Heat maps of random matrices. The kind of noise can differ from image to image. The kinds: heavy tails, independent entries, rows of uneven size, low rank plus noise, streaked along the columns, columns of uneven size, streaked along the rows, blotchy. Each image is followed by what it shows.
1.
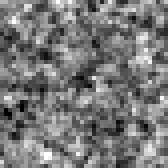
blotchy
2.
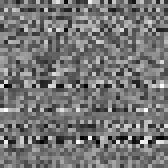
rows of uneven size
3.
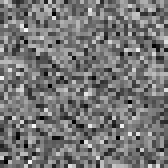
independent entries
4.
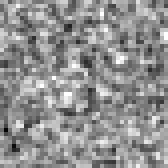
blotchy
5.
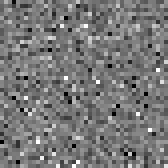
heavy tails
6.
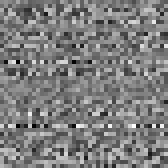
rows of uneven size
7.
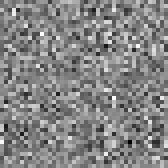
low rank plus noise
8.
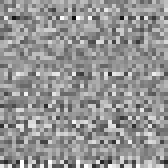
rows of uneven size
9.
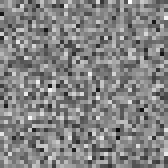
independent entries
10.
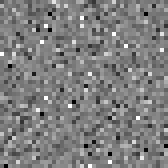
heavy tails
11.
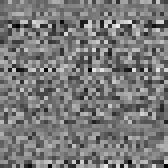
rows of uneven size
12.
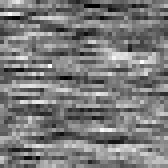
streaked along the rows
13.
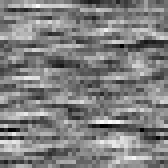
streaked along the rows
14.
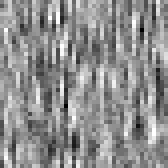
streaked along the columns
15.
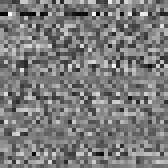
rows of uneven size
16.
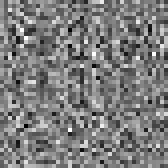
low rank plus noise
